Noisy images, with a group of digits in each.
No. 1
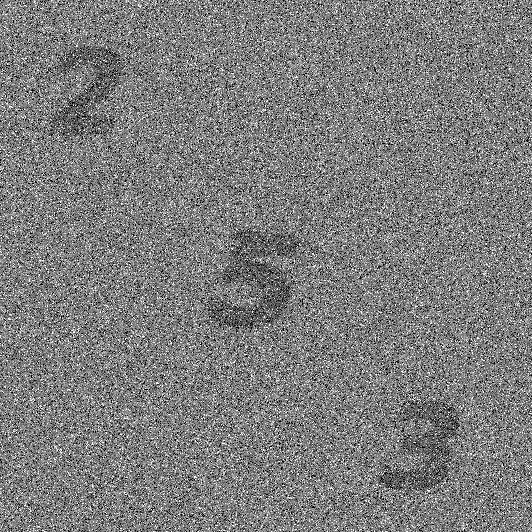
top left: dark 2; centre: dark 5; bottom right: dark 3
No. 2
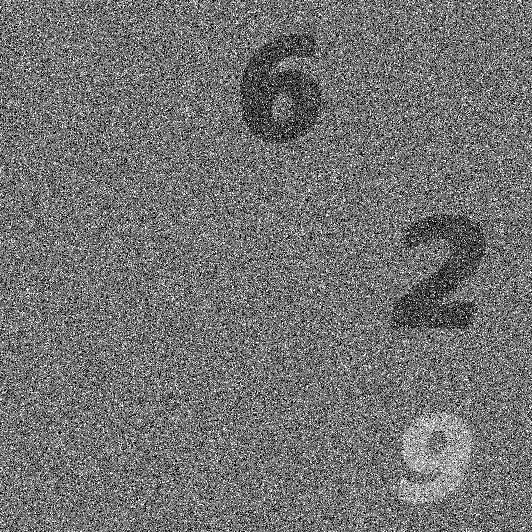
top middle: dark 6; middle right: dark 2; bottom right: light 9
